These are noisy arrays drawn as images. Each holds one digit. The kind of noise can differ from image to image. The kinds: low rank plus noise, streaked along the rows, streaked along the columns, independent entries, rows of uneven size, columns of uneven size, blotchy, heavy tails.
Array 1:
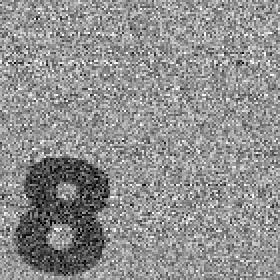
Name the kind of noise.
rows of uneven size
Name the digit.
8
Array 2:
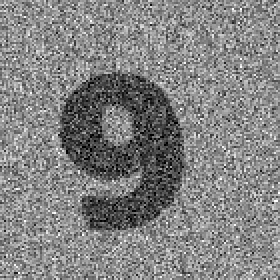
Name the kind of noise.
low rank plus noise
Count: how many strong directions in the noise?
five to eight
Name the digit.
9
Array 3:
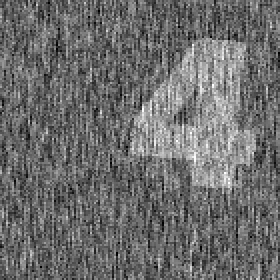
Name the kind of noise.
streaked along the columns
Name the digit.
4
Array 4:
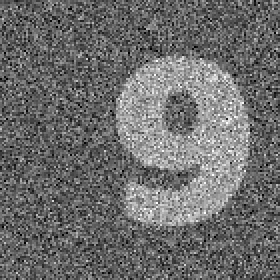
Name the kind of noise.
low rank plus noise
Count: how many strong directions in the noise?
one
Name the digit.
9
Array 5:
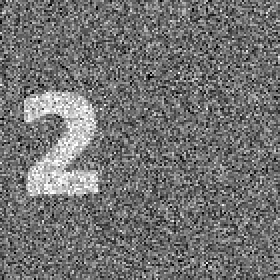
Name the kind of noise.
low rank plus noise
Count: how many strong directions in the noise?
one
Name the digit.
2
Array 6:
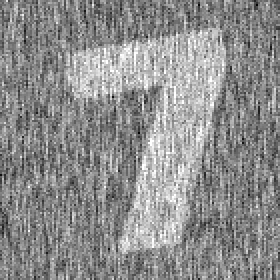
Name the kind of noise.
streaked along the columns
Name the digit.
7
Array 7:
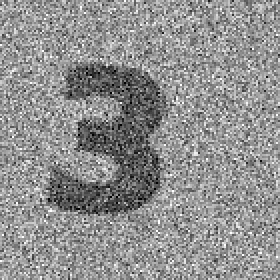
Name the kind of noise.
independent entries
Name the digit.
3
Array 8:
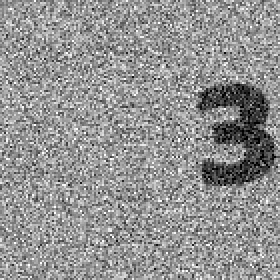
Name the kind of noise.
low rank plus noise
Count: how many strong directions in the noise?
one
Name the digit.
3
